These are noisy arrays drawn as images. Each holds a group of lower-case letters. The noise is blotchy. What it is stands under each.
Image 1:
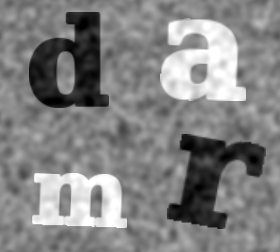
top left: dark d; top right: light a; bottom left: light m; bottom right: dark r
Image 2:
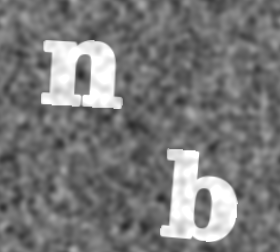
top left: light n; bottom right: light b
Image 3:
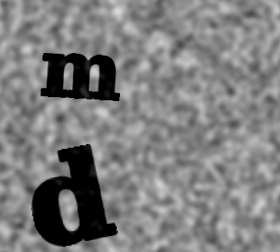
top left: dark m; bottom left: dark d
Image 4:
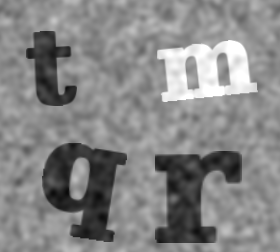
top left: dark t; top right: light m; bottom left: dark q; bottom right: dark r
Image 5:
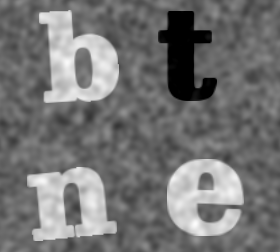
top left: light b; top right: dark t; bottom left: light n; bottom right: light e
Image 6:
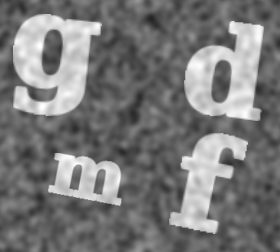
top left: light g; top right: light d; bottom left: light m; bottom right: light f
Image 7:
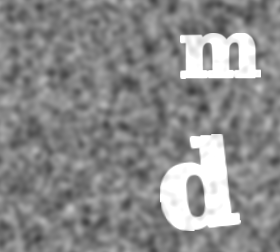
top right: light m; bottom right: light d
